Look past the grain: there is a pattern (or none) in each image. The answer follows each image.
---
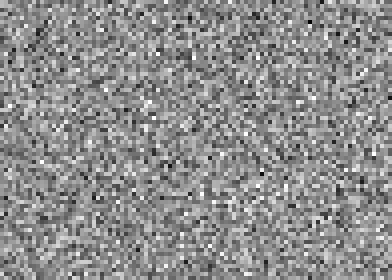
only noise
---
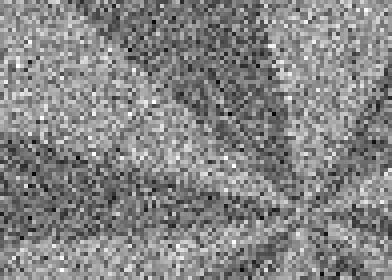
spokes from one point
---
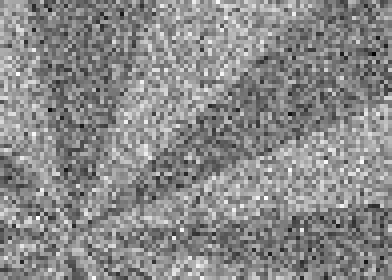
spokes from one point
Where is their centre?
bottom left
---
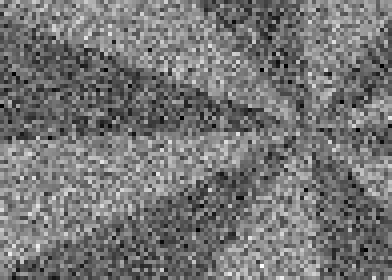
spokes from one point
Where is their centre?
middle right
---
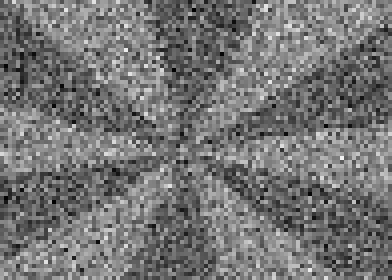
spokes from one point
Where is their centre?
centre
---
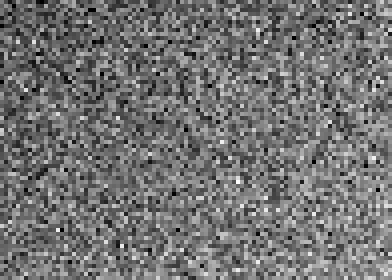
a smooth slope
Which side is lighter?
bottom right
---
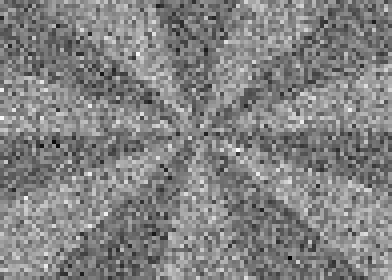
spokes from one point
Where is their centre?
centre
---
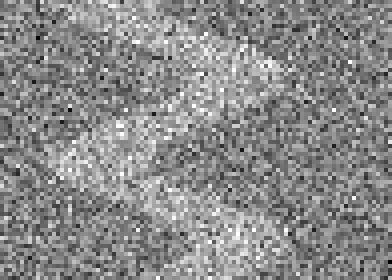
a wavy band
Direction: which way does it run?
top to bottom
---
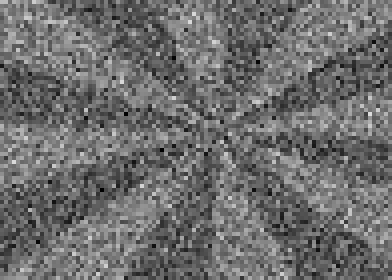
spokes from one point
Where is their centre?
centre
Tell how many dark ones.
8
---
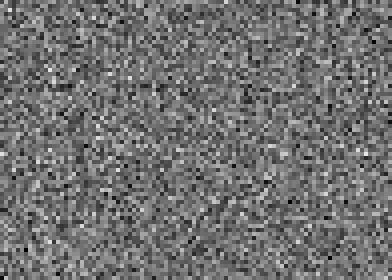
only noise
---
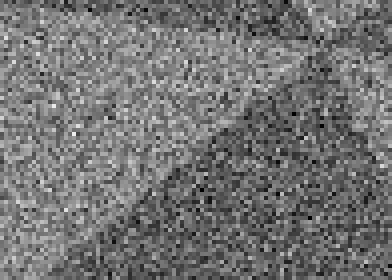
spokes from one point
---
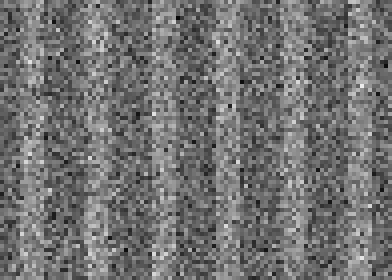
vertical stripes
